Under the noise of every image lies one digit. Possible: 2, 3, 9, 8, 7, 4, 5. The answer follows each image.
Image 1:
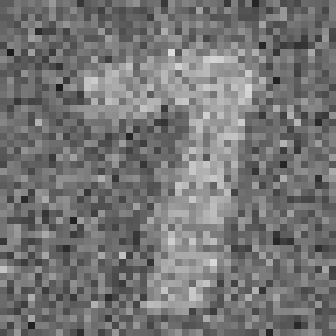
light 7
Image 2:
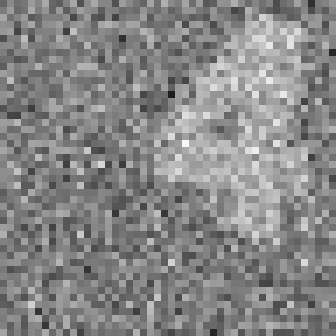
light 4
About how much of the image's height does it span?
two thirds
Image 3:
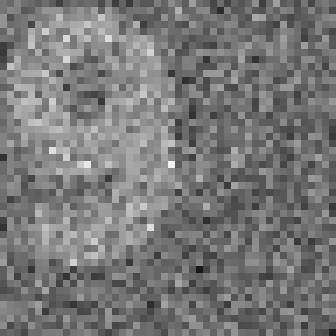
light 9
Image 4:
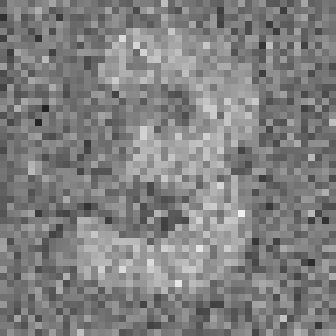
light 3
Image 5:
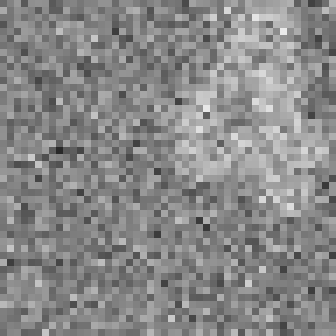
light 4
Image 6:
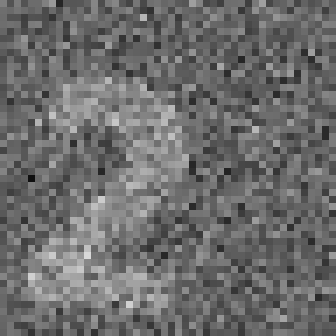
light 2
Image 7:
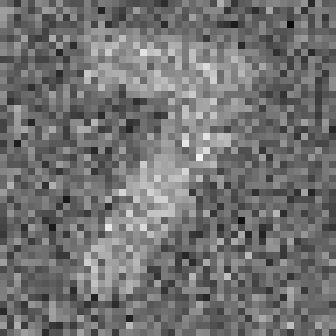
light 7
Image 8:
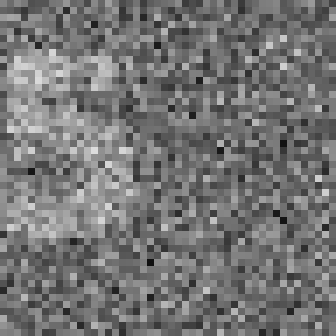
light 5
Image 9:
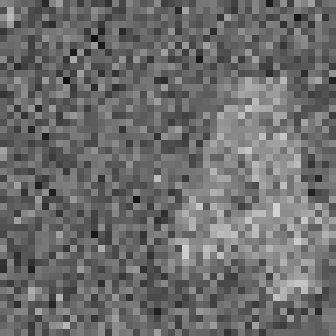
light 4
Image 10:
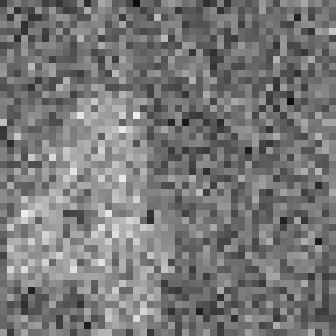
light 4
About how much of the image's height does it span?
two thirds
